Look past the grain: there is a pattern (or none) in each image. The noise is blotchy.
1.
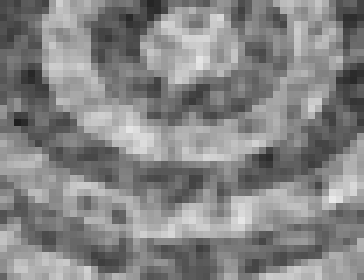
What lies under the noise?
rings round one point
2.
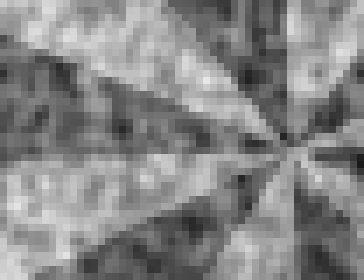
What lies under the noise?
spokes from one point
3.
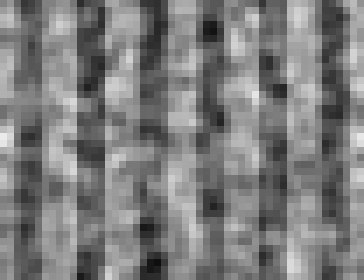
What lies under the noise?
vertical stripes
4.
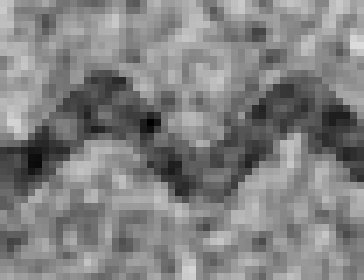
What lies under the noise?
a wavy band
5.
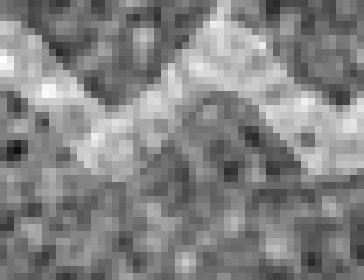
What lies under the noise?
a wavy band
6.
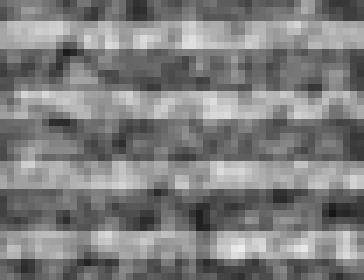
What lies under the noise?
horizontal stripes
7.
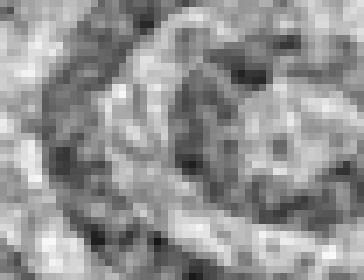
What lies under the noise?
rings round one point
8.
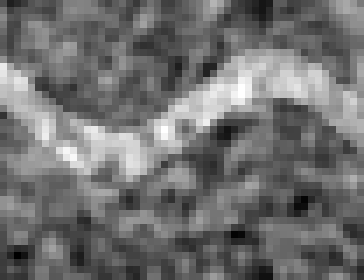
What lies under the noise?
a wavy band
